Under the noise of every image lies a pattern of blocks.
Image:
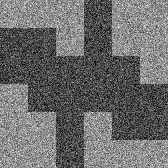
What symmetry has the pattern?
the same after a half turn
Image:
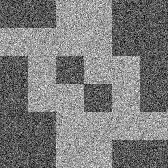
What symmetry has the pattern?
the same after a half turn
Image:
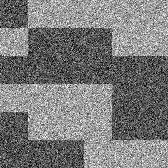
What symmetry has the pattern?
no symmetry
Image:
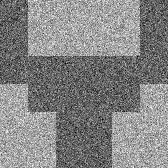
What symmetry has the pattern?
left and right mirror each other
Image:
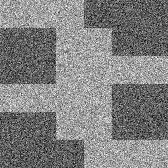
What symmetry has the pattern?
the same after a half turn
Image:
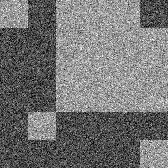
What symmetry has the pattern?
mirrored about the diagonal from the bottom left
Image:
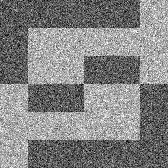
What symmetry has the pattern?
the same after a half turn
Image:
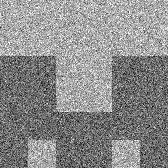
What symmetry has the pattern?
left and right mirror each other
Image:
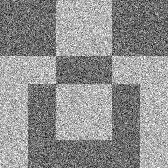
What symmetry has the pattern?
left and right mirror each other
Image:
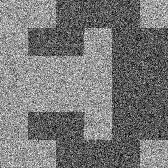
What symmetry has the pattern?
top and bottom mirror each other
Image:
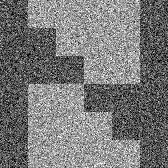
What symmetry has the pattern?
the same after a half turn
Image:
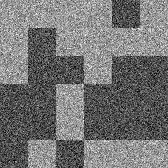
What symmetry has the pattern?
no symmetry
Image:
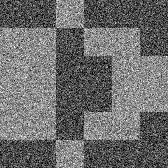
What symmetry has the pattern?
top and bottom mirror each other
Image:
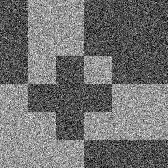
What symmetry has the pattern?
mirrored about the diagonal from the bottom left
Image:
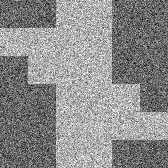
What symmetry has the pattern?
the same after a half turn
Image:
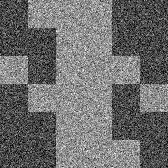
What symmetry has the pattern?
the same after a half turn
